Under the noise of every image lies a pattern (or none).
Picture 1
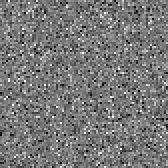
only noise
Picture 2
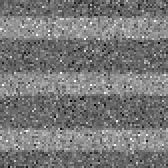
horizontal stripes
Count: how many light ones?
3
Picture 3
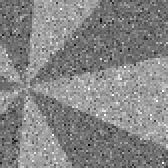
spokes from one point
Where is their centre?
middle left
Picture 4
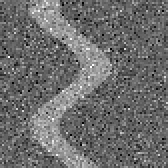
a wavy band
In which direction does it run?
top to bottom
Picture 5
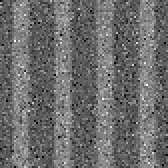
vertical stripes
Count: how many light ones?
4
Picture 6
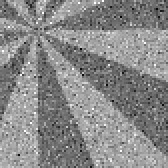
spokes from one point
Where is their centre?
top left
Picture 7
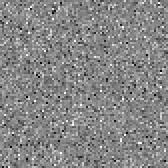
only noise
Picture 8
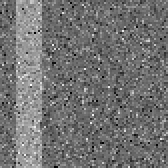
one vertical stripe
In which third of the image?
left
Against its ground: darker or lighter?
lighter
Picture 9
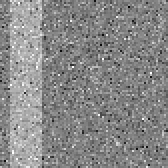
one vertical stripe
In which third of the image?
left
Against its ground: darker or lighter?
lighter
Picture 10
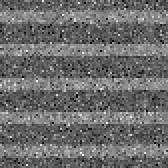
horizontal stripes
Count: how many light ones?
5
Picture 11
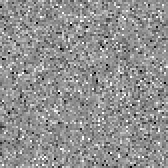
only noise
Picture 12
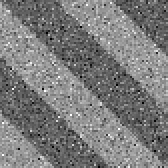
diagonal stripes
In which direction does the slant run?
top left to bottom right
